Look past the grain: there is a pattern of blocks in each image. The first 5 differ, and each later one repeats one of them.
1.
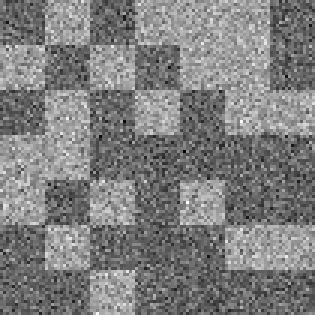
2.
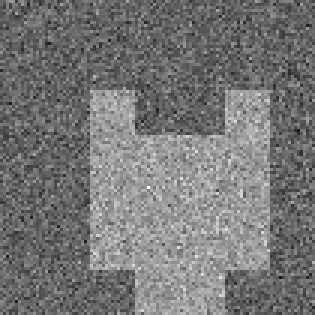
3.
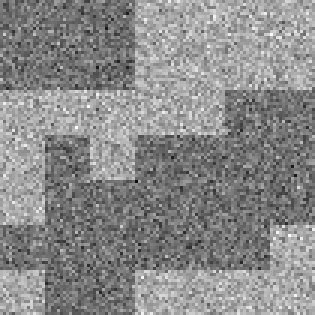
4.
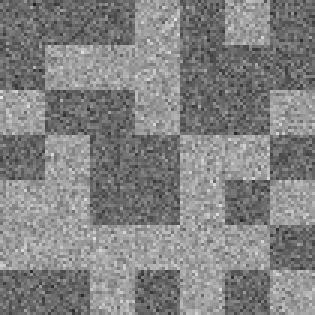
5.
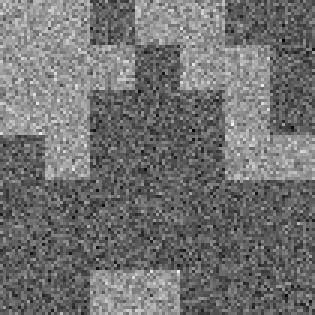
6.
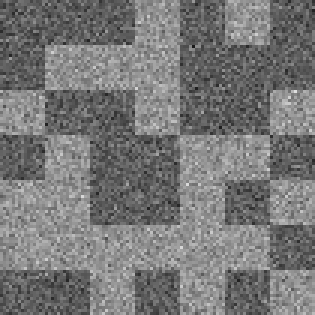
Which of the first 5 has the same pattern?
4
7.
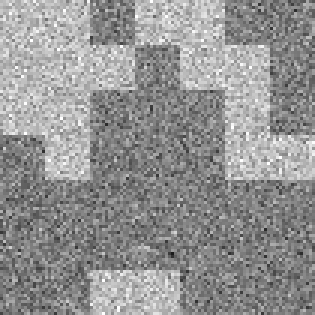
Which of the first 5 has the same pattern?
5
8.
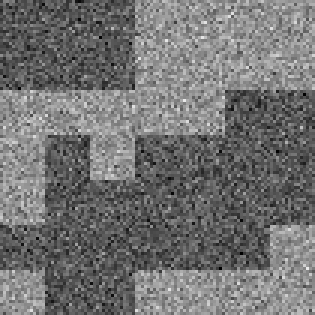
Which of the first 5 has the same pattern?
3
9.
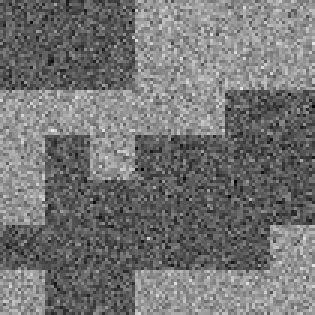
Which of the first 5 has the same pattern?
3
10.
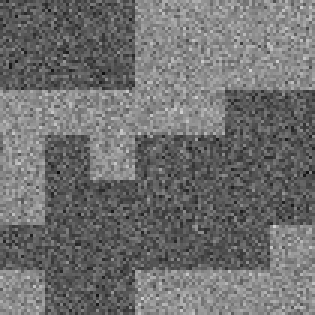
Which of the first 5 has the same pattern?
3
